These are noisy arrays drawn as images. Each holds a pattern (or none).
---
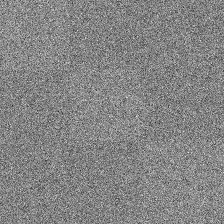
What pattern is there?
blocks along the diagonal
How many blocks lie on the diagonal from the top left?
3
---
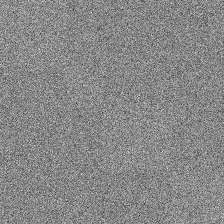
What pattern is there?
blocks along the diagonal
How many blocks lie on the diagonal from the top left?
4
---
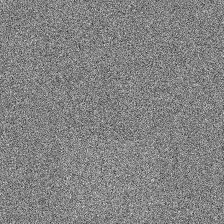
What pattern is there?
one block
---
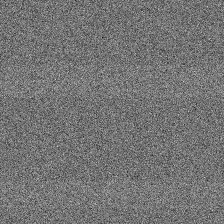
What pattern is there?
bands of rows
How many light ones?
2
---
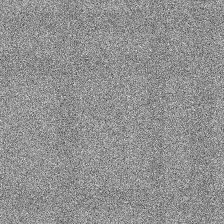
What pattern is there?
bands of rows crossing bands of columns
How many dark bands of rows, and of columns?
3 and 3
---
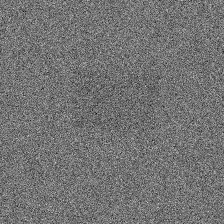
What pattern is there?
one block
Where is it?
centre
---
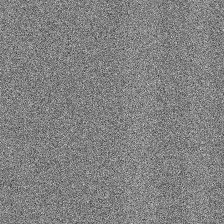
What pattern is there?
bands of columns
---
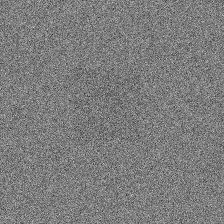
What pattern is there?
one block
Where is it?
centre
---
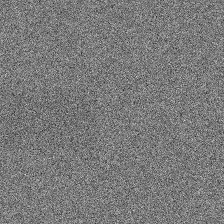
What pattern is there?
one block
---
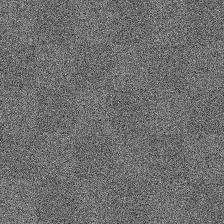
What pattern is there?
a checkerboard
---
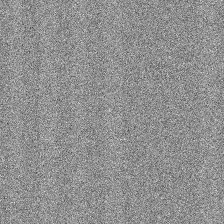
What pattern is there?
bands of columns
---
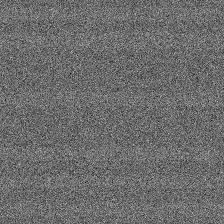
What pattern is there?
bands of rows
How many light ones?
6
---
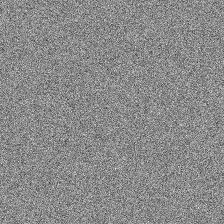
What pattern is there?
only noise
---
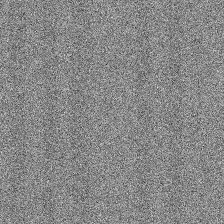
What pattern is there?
bands of columns
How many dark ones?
5
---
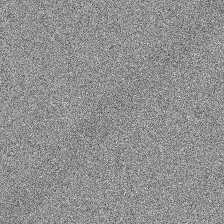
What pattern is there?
a diagonal band
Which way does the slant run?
bottom left to top right
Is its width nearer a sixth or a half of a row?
a sixth
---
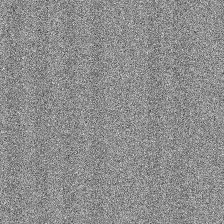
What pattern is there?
bands of columns
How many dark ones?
6
